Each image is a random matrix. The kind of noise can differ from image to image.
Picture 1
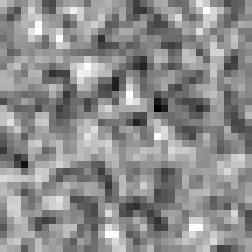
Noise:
blotchy
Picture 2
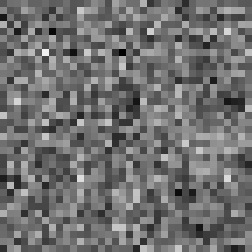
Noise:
low rank plus noise
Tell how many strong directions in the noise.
five to eight
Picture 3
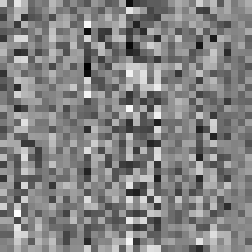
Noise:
columns of uneven size
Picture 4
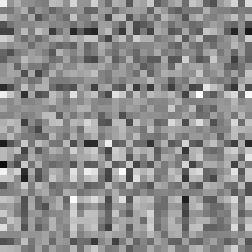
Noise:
low rank plus noise
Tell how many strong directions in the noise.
one
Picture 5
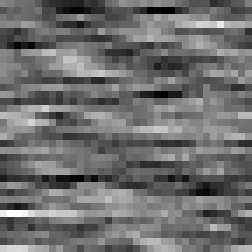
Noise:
streaked along the rows
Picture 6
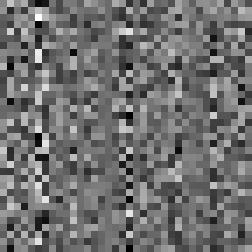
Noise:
columns of uneven size
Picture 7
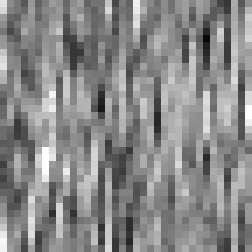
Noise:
streaked along the columns
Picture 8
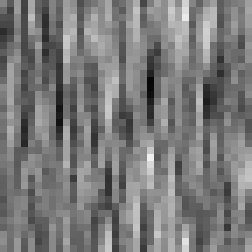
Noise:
streaked along the columns
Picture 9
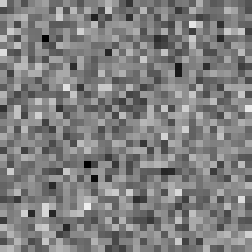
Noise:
independent entries
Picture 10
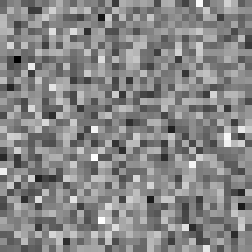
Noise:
independent entries
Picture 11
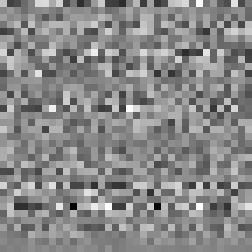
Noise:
rows of uneven size
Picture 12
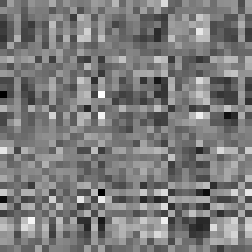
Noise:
low rank plus noise
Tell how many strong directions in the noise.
one
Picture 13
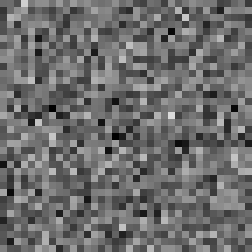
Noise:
independent entries
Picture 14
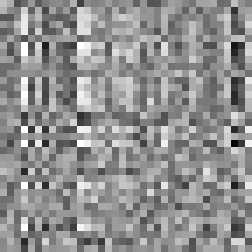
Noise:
low rank plus noise
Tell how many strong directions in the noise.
one
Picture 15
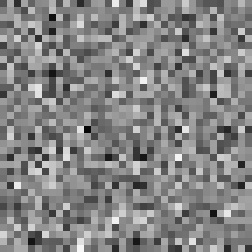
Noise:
low rank plus noise
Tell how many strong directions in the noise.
five to eight
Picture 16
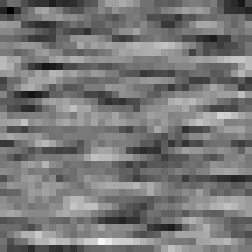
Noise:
streaked along the rows
